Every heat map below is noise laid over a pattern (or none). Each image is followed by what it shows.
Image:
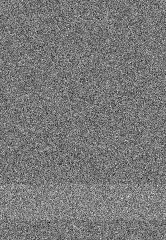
one band of rows
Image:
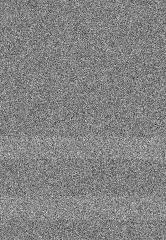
bands of rows
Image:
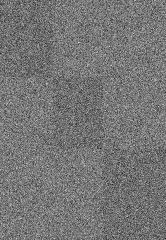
blocks along the diagonal
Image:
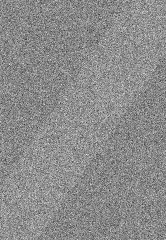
a diagonal band
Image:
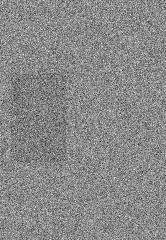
one block
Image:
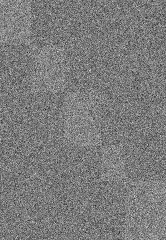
blocks along the diagonal
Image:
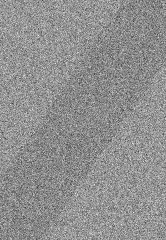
a diagonal band
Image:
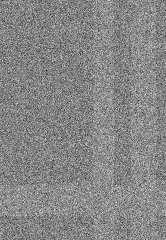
bands of rows crossing bands of columns
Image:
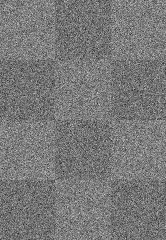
a checkerboard
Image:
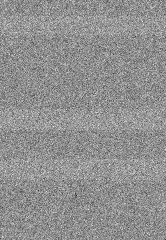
bands of rows
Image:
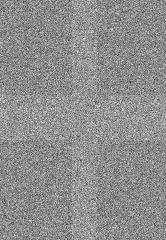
bands of rows crossing bands of columns
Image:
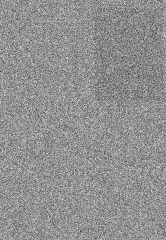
one block
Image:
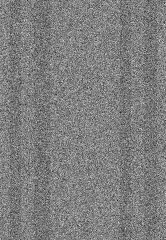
bands of columns
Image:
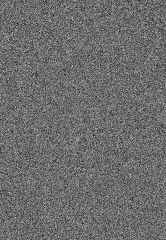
only noise
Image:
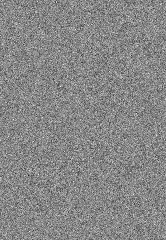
only noise
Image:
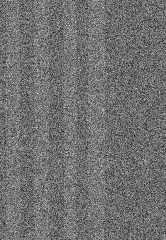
bands of columns
